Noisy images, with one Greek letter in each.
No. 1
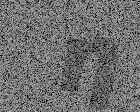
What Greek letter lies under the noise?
eta
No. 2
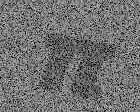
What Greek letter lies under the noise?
pi
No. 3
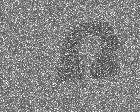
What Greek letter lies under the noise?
omega
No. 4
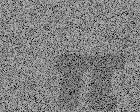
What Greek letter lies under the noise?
pi
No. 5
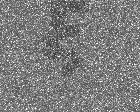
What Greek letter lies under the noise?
xi
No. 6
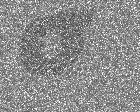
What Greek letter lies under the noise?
sigma
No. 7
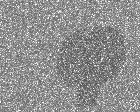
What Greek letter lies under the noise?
phi
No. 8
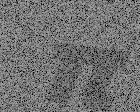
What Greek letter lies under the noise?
pi
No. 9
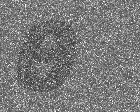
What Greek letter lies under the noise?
theta
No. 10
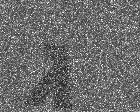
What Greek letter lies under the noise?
lambda
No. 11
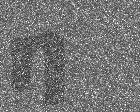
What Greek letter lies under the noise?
eta
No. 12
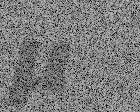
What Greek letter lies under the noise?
mu
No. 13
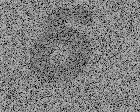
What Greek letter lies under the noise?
delta
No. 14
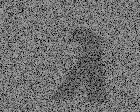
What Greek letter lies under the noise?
lambda
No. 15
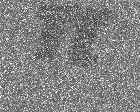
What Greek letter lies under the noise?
pi
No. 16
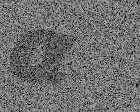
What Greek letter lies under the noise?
alpha
